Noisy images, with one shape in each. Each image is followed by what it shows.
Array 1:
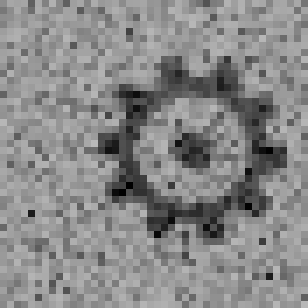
gear
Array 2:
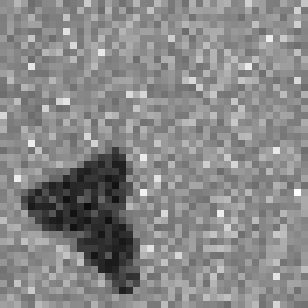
chess pawn
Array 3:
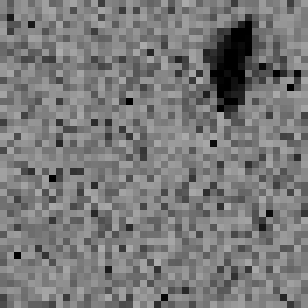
umbrella
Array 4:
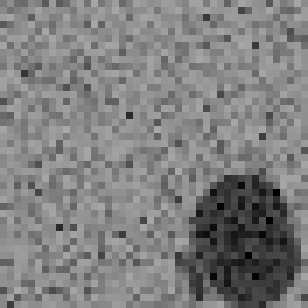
apple
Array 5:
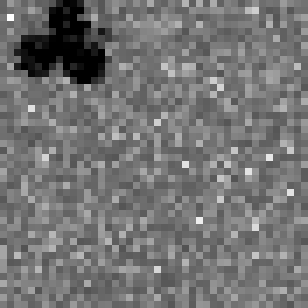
club
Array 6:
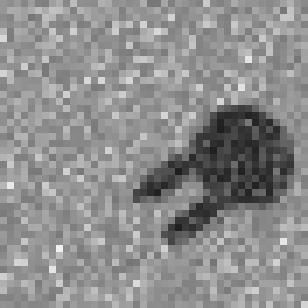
rabbit's head
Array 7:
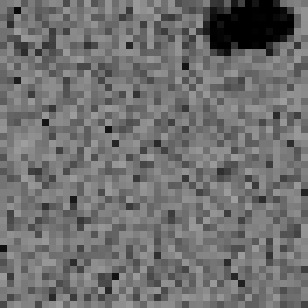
footprint
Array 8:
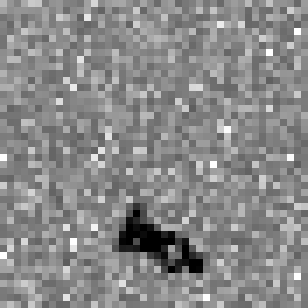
chess bishop
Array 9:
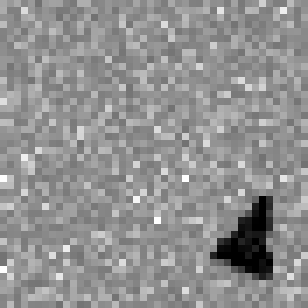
chess pawn
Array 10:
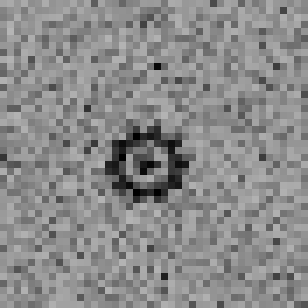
gear
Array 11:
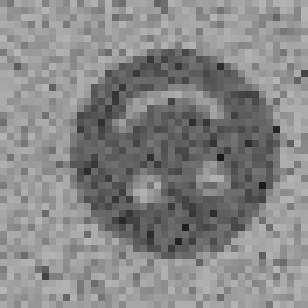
smiling face
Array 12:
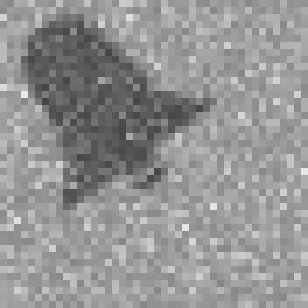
bell
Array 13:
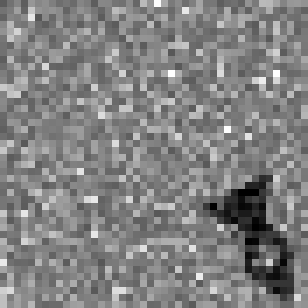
chess bishop
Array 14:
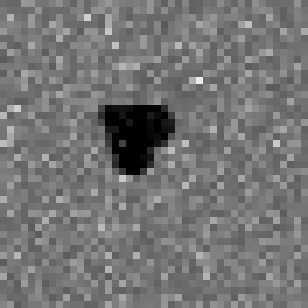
heart
